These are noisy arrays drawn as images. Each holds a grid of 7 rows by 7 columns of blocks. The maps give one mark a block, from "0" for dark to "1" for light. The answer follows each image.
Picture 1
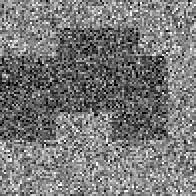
1 1 1 1 1 1 1
1 1 0 0 0 1 1
0 0 0 0 0 0 1
0 0 0 0 0 0 1
0 0 1 1 0 0 1
1 1 1 1 1 1 1
1 1 1 1 1 1 1
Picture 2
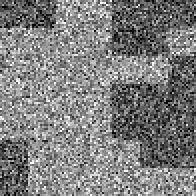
0 0 1 1 0 0 0
1 1 1 1 0 0 1
1 1 1 1 1 1 0
1 1 1 1 0 0 0
1 1 1 1 0 0 0
0 1 1 1 1 0 0
0 1 1 1 1 1 1
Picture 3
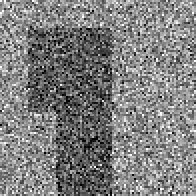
1 1 1 1 1 1 1
1 0 0 0 1 1 1
1 0 0 0 1 1 1
1 0 0 0 1 1 1
1 1 0 0 1 1 1
1 1 0 0 1 1 1
1 1 0 0 1 1 1
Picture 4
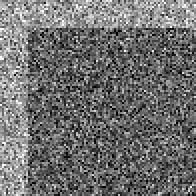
1 1 1 1 1 1 1
1 0 0 0 0 0 0
1 0 0 0 0 0 0
1 0 0 0 0 0 0
1 0 0 0 0 0 0
1 0 0 0 0 0 0
1 0 0 0 0 0 0
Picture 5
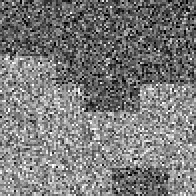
0 0 0 0 0 0 0
0 0 0 0 0 0 0
1 1 0 0 0 0 0
1 1 1 0 0 1 1
1 1 1 1 1 1 1
1 1 1 1 1 1 1
1 1 1 1 0 0 1
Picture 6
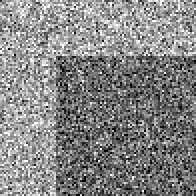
1 1 1 1 1 1 1
1 1 1 1 1 1 1
1 1 0 0 0 0 0
1 1 0 0 0 0 0
1 1 0 0 0 0 0
1 1 0 0 0 0 0
1 1 0 0 0 0 0
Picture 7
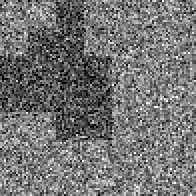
1 1 0 1 1 1 1
1 0 0 1 1 1 1
0 0 0 0 1 1 1
0 0 0 0 1 1 1
1 1 0 0 1 1 1
1 1 1 1 1 1 1
1 1 1 1 1 1 1
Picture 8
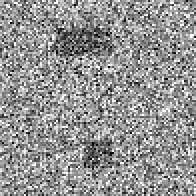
1 1 1 1 1 1 1
1 1 0 0 1 1 1
1 1 1 1 1 1 1
1 1 1 1 1 1 1
1 1 1 1 1 1 1
1 1 1 0 1 1 1
1 1 1 1 1 1 1
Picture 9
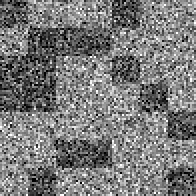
0 1 1 1 0 1 1
1 0 0 0 1 1 1
0 0 1 1 0 1 1
0 0 1 1 1 0 1
1 1 1 1 1 1 0
1 1 0 0 1 1 1
1 0 1 1 1 1 0
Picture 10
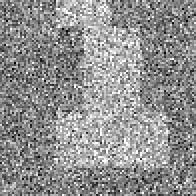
0 0 1 1 0 0 0
0 0 0 1 1 0 0
0 0 0 1 1 0 0
0 0 0 1 1 0 0
0 0 1 1 1 1 0
0 0 1 1 1 1 0
0 0 0 0 0 0 0
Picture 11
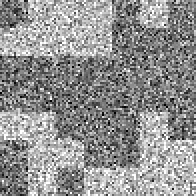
0 1 1 1 0 1 0
1 1 1 1 0 0 0
0 0 0 0 0 0 0
0 0 0 0 0 0 0
1 1 0 0 0 1 0
0 1 1 0 0 1 1
0 1 0 1 1 1 1
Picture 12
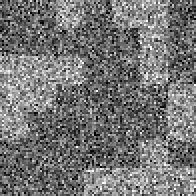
0 0 1 0 1 1 0
0 0 0 0 0 1 0
1 1 1 0 0 1 0
1 1 0 0 0 0 1
1 0 0 0 0 0 1
0 0 0 0 0 1 0
0 0 0 1 1 1 1
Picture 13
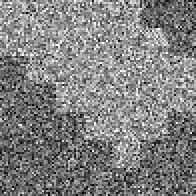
1 1 1 1 1 0 0
1 1 1 1 1 1 0
0 1 1 1 1 1 1
0 0 1 1 1 1 1
0 0 0 1 1 1 0
0 0 0 0 1 0 0
0 0 0 0 0 0 0
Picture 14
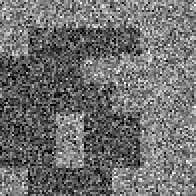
1 1 1 1 1 1 1
1 0 0 0 0 1 1
0 0 0 1 1 1 1
0 0 0 0 1 1 1
0 0 1 0 0 1 1
0 0 1 0 0 1 1
1 0 0 0 1 1 1
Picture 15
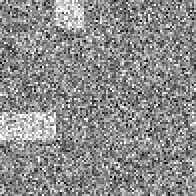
0 0 1 0 0 0 0
0 0 0 0 0 0 0
0 0 0 0 0 0 0
0 0 0 0 0 0 0
1 1 0 0 0 0 0
0 0 0 0 0 0 0
0 0 0 0 0 0 0
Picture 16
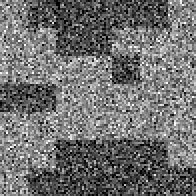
1 0 0 0 0 0 1
1 1 0 0 1 1 1
1 1 1 1 0 1 1
0 0 1 1 1 1 1
1 1 1 1 1 1 1
1 1 0 0 0 0 1
1 0 0 0 0 0 0
